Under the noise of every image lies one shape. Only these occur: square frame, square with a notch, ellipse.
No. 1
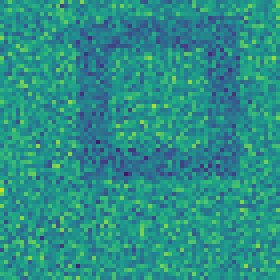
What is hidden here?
dark square frame
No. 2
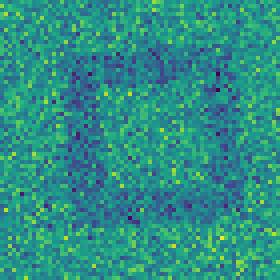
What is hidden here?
dark square frame
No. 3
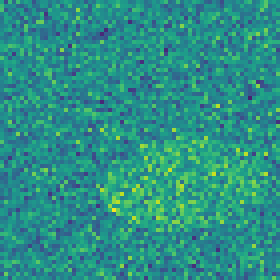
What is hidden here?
light ellipse
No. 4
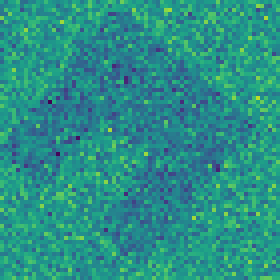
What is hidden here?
dark square with a notch
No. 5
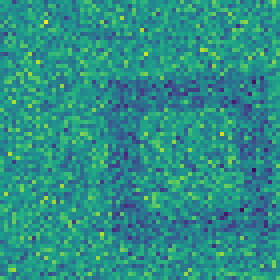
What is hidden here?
dark square frame
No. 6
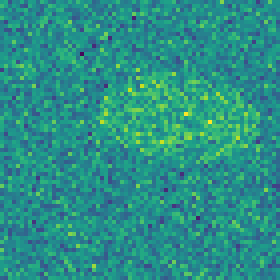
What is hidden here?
light ellipse
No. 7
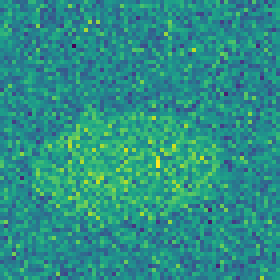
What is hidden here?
light ellipse
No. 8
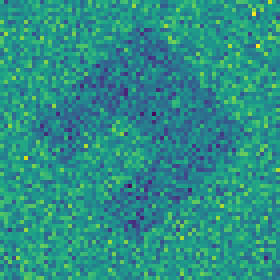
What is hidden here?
dark square with a notch
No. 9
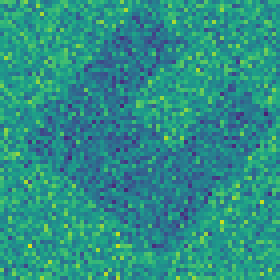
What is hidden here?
dark square with a notch
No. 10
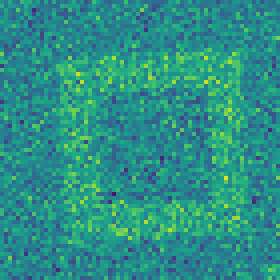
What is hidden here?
light square frame
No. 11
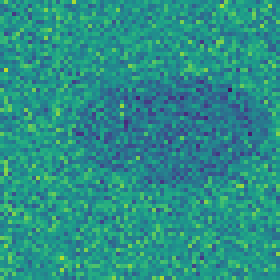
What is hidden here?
dark ellipse
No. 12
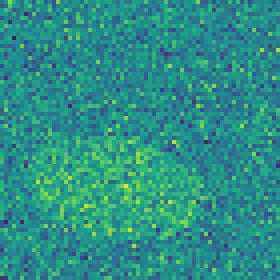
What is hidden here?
light ellipse
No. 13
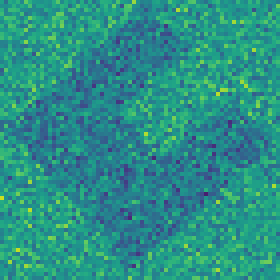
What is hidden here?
dark square with a notch
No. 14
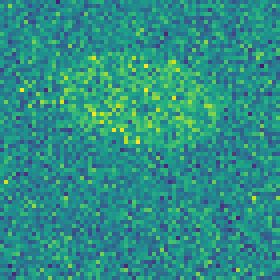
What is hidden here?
light ellipse
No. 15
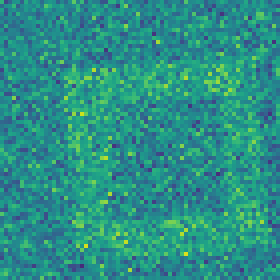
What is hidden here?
light square frame
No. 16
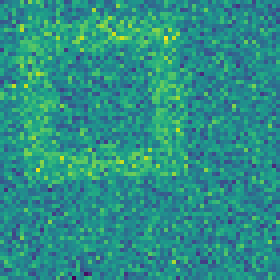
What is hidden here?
light square frame
